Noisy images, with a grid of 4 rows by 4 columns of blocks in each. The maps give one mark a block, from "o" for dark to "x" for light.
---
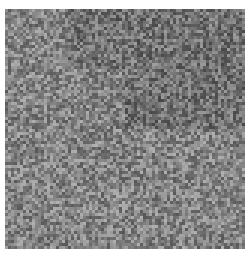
x o o o
x x o o
x x x x
x x x x
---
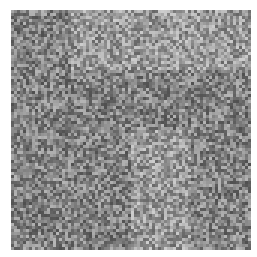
o x x x
o o o o
o o x o
o o x o
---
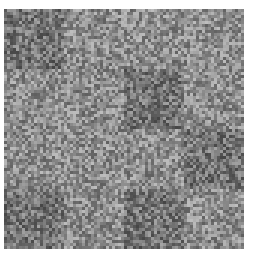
o x x x
x x o x
x x x o
o x o x
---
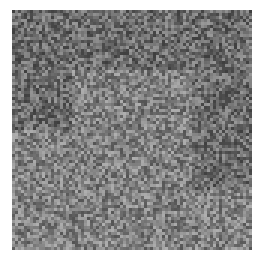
o o o o
o x x o
x x x o
x x x x
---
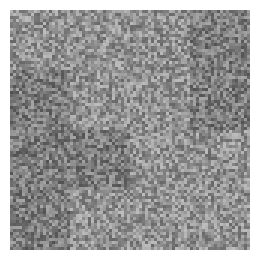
x x x o
o x x o
o o x x
o x x x
